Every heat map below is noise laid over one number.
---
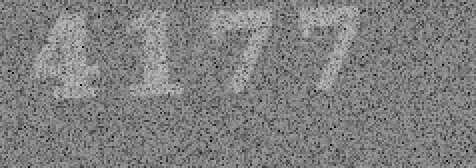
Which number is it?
4177
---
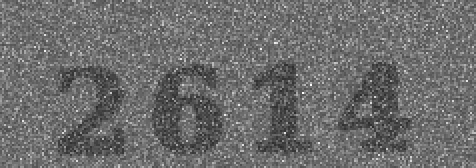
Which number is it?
2614
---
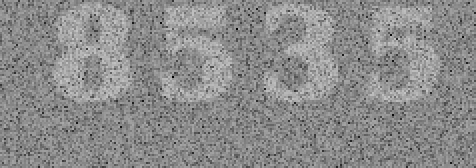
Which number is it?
8535
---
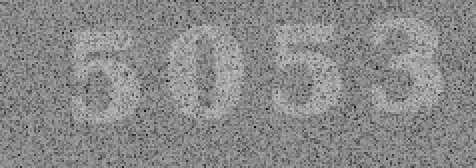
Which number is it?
5053
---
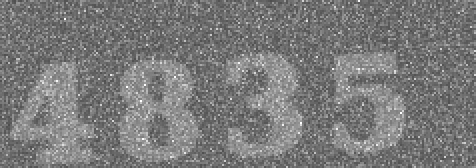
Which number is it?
4835
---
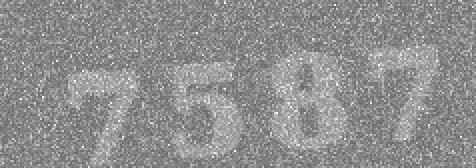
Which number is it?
7587
